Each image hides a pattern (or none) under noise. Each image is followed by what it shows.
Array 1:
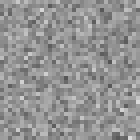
only noise
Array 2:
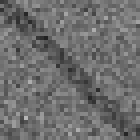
a diagonal band
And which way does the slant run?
top left to bottom right
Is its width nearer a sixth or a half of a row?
a sixth
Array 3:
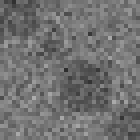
blocks along the diagonal
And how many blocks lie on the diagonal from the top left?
4
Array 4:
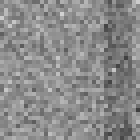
one band of columns
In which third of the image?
right
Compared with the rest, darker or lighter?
darker
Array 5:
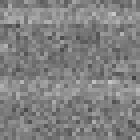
bands of rows
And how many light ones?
2
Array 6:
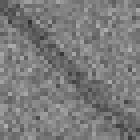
a diagonal band
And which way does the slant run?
top left to bottom right
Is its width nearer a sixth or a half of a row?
a sixth
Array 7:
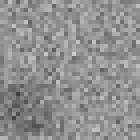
one block
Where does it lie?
bottom left
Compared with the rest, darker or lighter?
darker
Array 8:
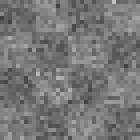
a checkerboard
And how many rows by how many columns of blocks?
4 by 4
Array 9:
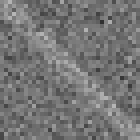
a diagonal band
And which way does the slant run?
top left to bottom right
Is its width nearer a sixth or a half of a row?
a sixth
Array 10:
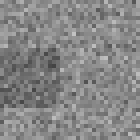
one block
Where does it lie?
middle left
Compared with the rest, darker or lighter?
darker
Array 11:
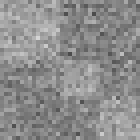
blocks along the diagonal
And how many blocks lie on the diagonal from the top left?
3
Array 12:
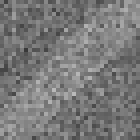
a diagonal band
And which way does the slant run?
bottom left to top right
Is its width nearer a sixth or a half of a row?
a half
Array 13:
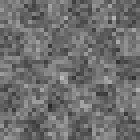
a checkerboard
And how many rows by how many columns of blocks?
5 by 6
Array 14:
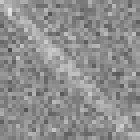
a diagonal band
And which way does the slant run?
top left to bottom right
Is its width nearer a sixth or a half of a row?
a sixth
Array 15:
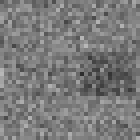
one block
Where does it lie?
middle right
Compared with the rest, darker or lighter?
darker
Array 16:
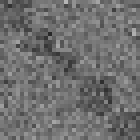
blocks along the diagonal
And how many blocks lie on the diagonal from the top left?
5
